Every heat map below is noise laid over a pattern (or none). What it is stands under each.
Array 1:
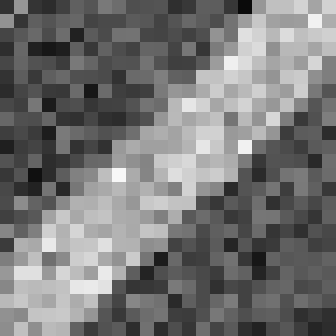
a diagonal band
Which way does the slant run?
bottom left to top right
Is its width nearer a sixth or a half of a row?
a half
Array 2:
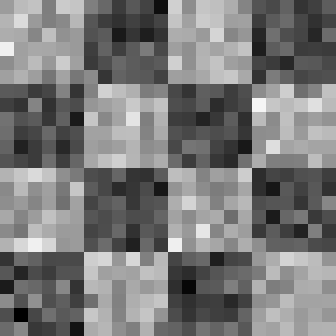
a checkerboard
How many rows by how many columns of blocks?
4 by 4
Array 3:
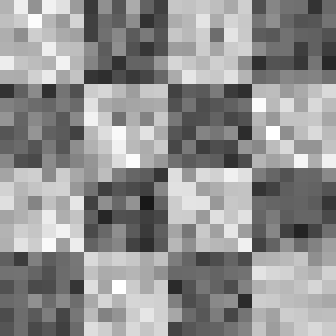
a checkerboard
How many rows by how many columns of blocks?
4 by 4
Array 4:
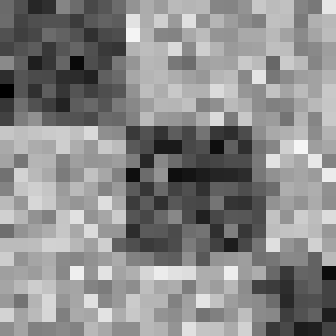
blocks along the diagonal
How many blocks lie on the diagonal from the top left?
3
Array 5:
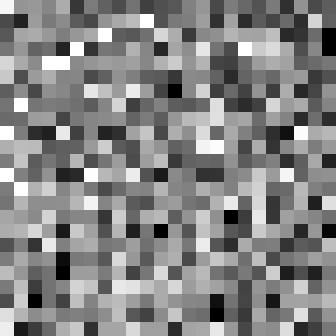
only noise
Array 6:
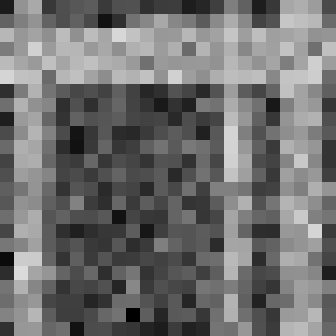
bands of rows crossing bands of columns
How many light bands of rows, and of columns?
1 and 3
